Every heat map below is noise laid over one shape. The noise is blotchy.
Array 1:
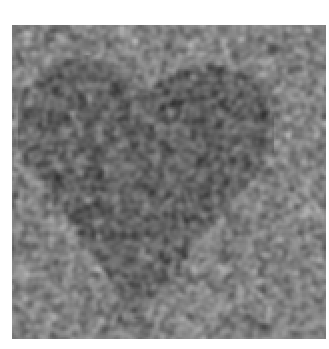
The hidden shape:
heart
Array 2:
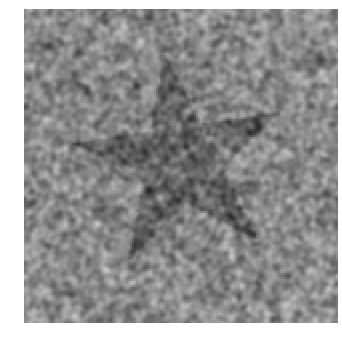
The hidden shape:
star
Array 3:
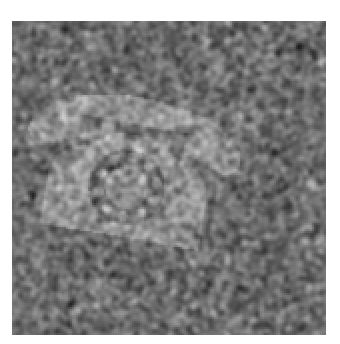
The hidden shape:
telephone
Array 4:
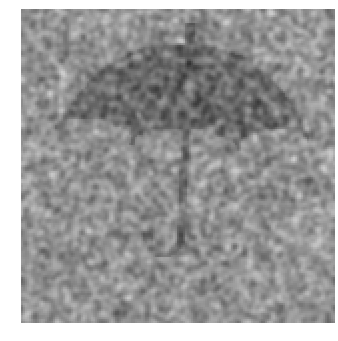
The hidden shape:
umbrella
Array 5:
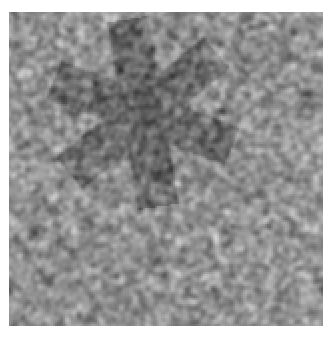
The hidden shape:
asterisk
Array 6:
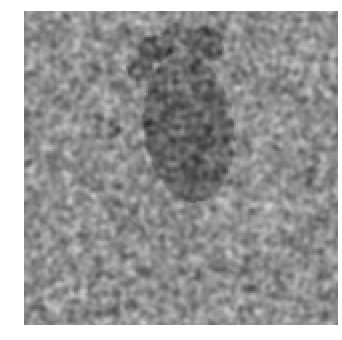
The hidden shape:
footprint
